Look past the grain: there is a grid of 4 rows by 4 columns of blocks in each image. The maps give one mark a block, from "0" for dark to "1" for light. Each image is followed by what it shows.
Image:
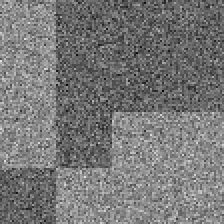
1 0 0 0
1 0 0 0
1 0 1 1
0 1 1 1
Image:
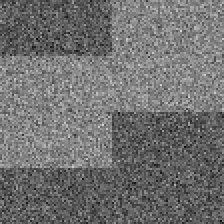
0 0 1 1
1 1 1 1
1 1 0 0
0 0 0 0
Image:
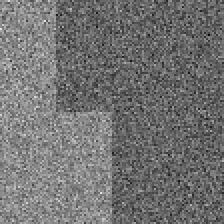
1 0 0 0
1 0 0 0
1 1 0 0
1 1 0 0
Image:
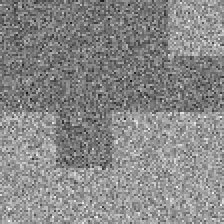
0 0 0 1
0 0 0 0
1 0 1 1
1 1 1 1
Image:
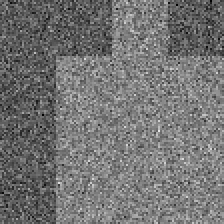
0 0 1 0
0 1 1 1
0 1 1 1
0 1 1 1
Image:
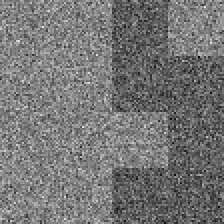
1 1 0 1
1 1 0 0
1 1 1 0
1 1 0 0
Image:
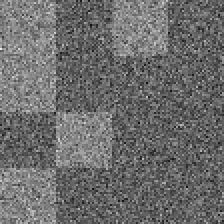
1 0 1 0
1 0 0 0
0 1 0 0
1 0 0 0
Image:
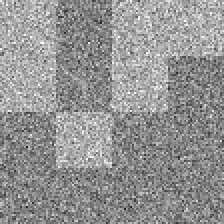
1 0 1 1
1 0 1 0
0 1 0 0
0 0 0 0
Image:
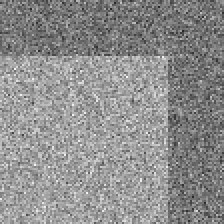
0 0 0 0
1 1 1 0
1 1 1 0
1 1 1 0
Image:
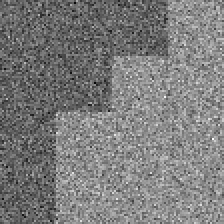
0 0 0 1
0 0 1 1
0 1 1 1
0 1 1 1
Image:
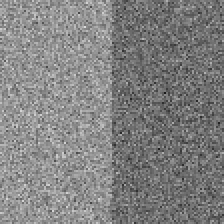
1 1 0 0
1 1 0 0
1 1 0 0
1 1 0 0
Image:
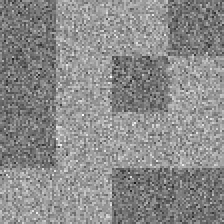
0 1 1 0
0 1 0 1
0 1 1 1
1 1 0 0
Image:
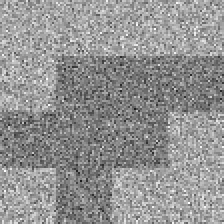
1 1 1 1
1 0 0 0
0 0 0 1
1 0 1 1
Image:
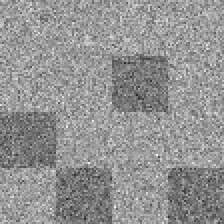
1 1 1 1
1 1 0 1
0 1 1 1
1 0 1 0
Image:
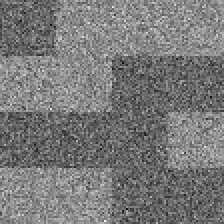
0 1 1 1
1 1 0 0
0 0 0 1
1 1 0 0
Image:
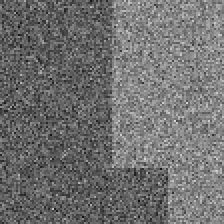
0 0 1 1
0 0 1 1
0 0 1 1
0 0 0 1
